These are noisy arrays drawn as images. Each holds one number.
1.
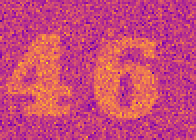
46
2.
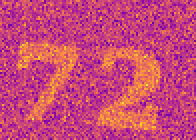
72
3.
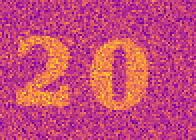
20
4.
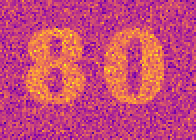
80
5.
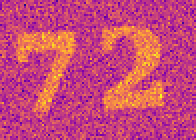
72
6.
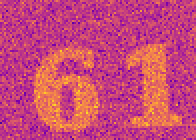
61
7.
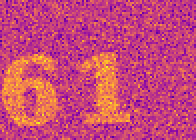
61
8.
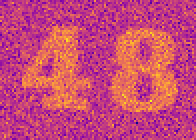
48
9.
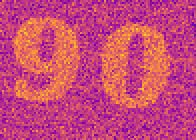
90
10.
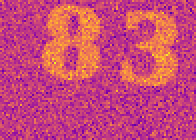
83
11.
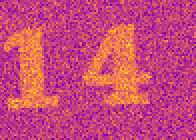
14
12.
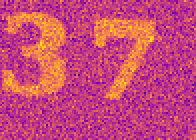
37
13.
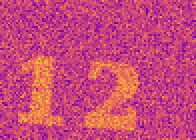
12
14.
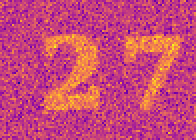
27
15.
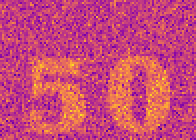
50
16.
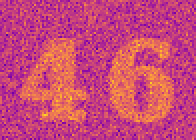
46
